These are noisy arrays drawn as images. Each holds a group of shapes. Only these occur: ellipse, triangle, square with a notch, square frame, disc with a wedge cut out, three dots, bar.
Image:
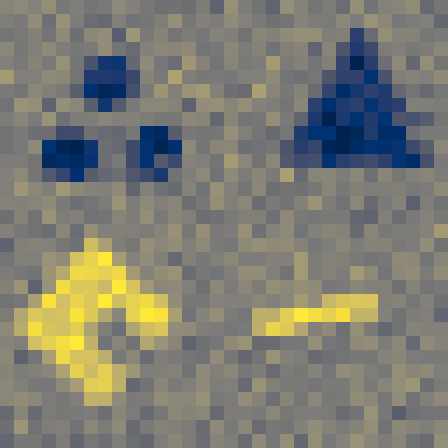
top left: dark three dots; top right: dark triangle; bottom left: light square with a notch; bottom right: light bar
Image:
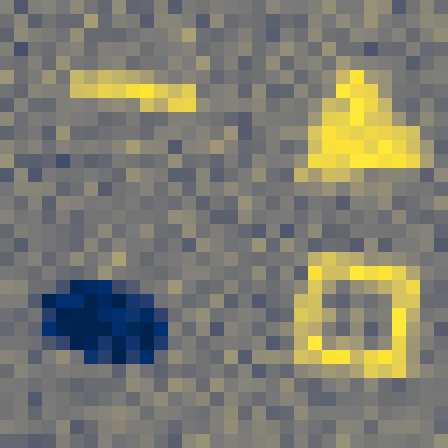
top left: light bar; top right: light triangle; bottom left: dark ellipse; bottom right: light square frame
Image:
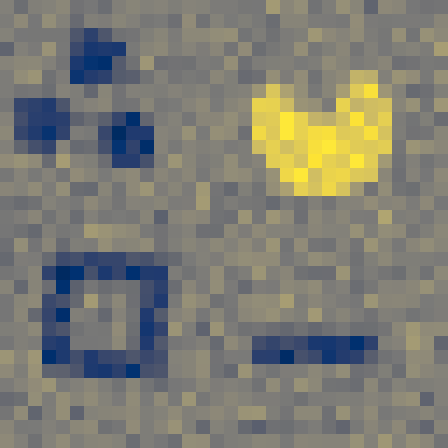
top left: dark three dots; top right: light disc with a wedge cut out; bottom left: dark square frame; bottom right: dark bar
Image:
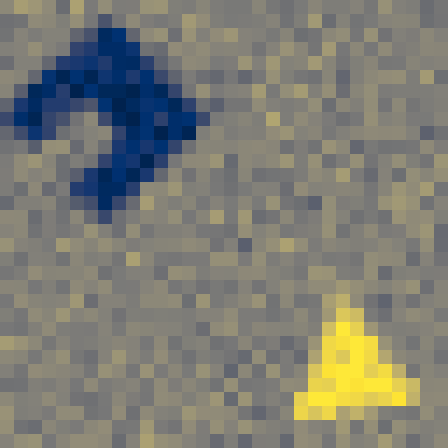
top left: dark square with a notch; bottom right: light triangle
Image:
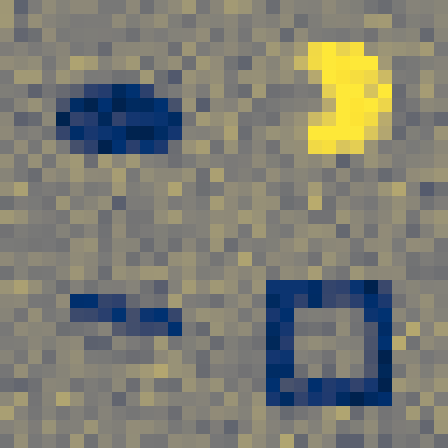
top left: dark ellipse; top right: light disc with a wedge cut out; bottom left: dark bar; bottom right: dark square frame
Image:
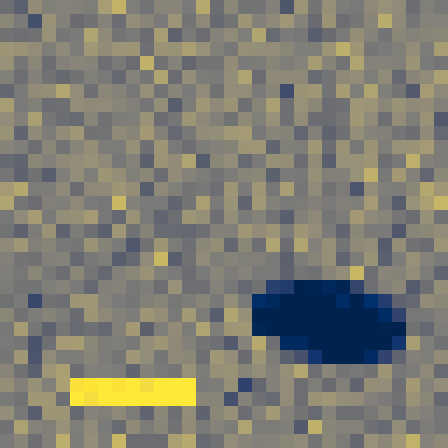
bottom left: light bar; bottom right: dark ellipse
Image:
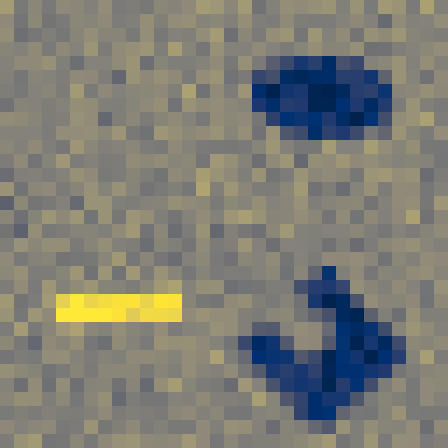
top right: dark ellipse; bottom left: light bar; bottom right: dark square with a notch
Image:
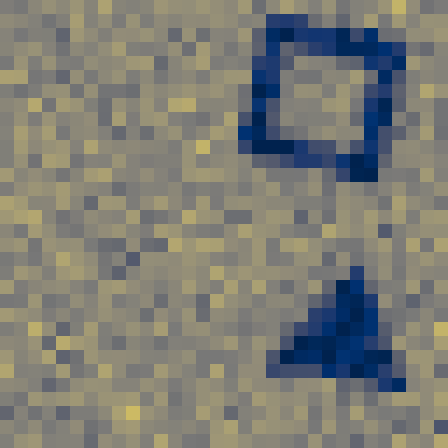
top right: dark square frame; bottom right: dark triangle
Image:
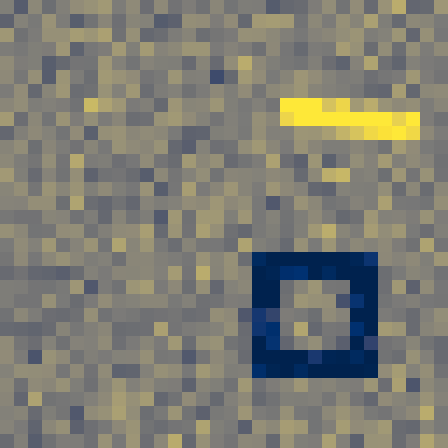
top right: light bar; bottom right: dark square frame
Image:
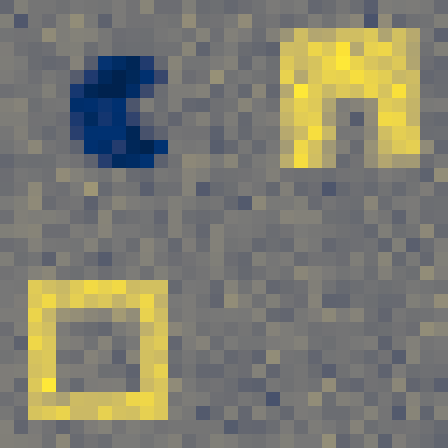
top left: dark disc with a wedge cut out; top right: light square with a notch; bottom left: light square frame
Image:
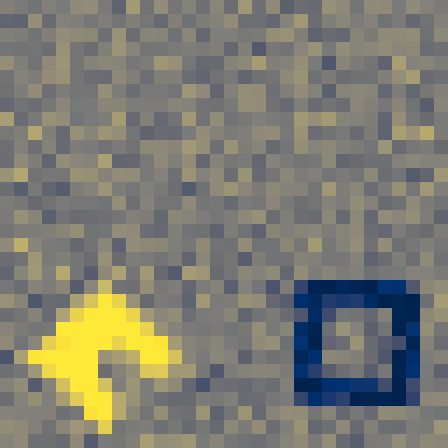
bottom left: light square with a notch; bottom right: dark square frame
